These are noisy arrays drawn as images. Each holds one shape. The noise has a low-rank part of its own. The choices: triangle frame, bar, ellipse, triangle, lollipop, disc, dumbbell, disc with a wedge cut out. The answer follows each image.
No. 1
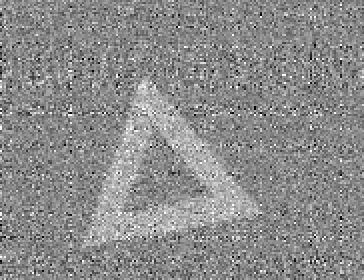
triangle frame
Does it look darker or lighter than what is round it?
lighter
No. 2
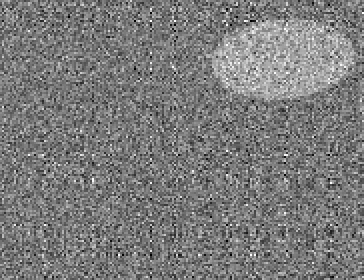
ellipse
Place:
top right
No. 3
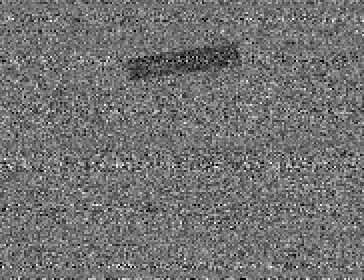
bar
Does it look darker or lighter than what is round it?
darker
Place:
top middle
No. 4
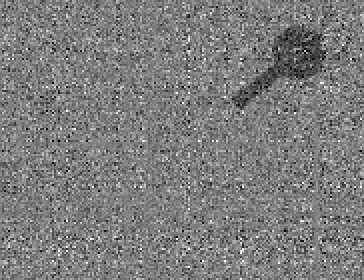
lollipop
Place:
top right
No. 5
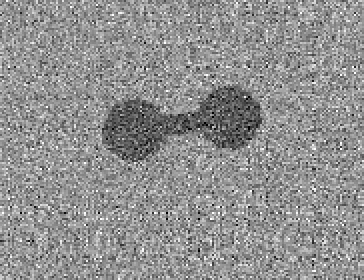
dumbbell
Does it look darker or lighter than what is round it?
darker
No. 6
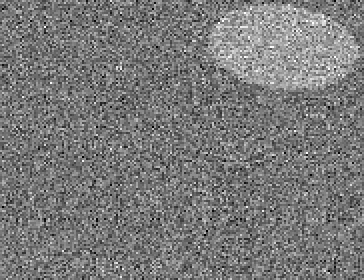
ellipse
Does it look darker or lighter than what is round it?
lighter
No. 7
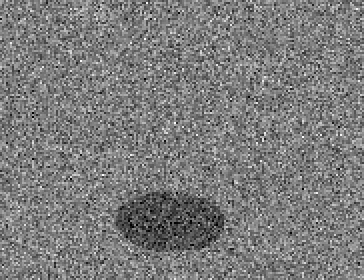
ellipse
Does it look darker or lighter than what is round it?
darker
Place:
bottom middle
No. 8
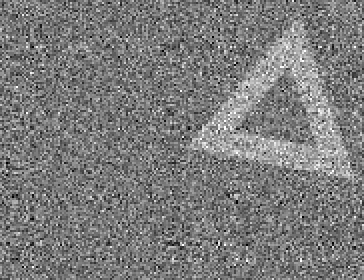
triangle frame
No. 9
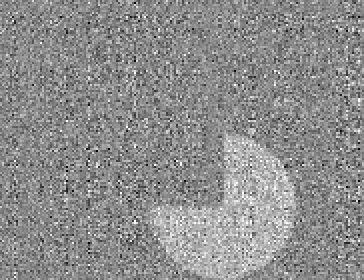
disc with a wedge cut out
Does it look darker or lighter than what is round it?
lighter
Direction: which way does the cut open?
up and left
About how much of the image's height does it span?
half
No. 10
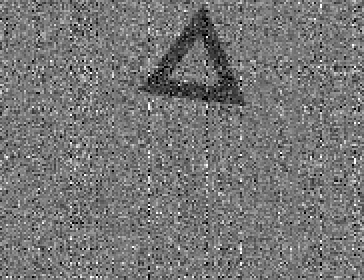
triangle frame
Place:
top middle
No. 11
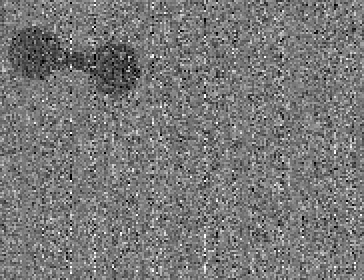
dumbbell
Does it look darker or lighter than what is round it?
darker
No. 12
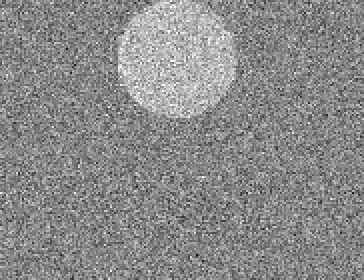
disc
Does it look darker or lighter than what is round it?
lighter
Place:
top middle
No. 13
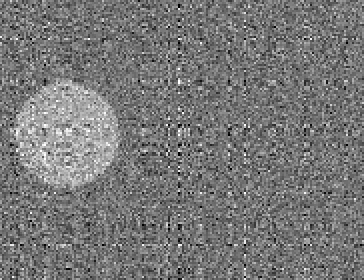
disc
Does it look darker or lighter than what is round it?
lighter
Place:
middle left
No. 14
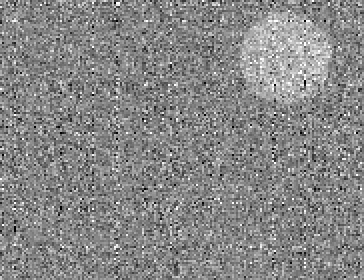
disc
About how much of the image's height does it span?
a third
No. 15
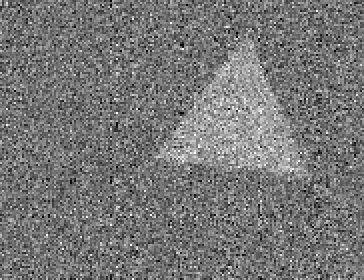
triangle
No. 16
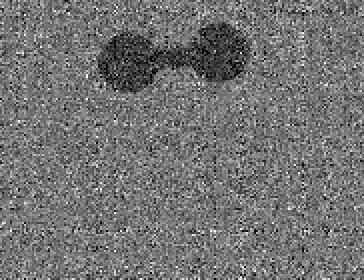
dumbbell
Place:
top middle
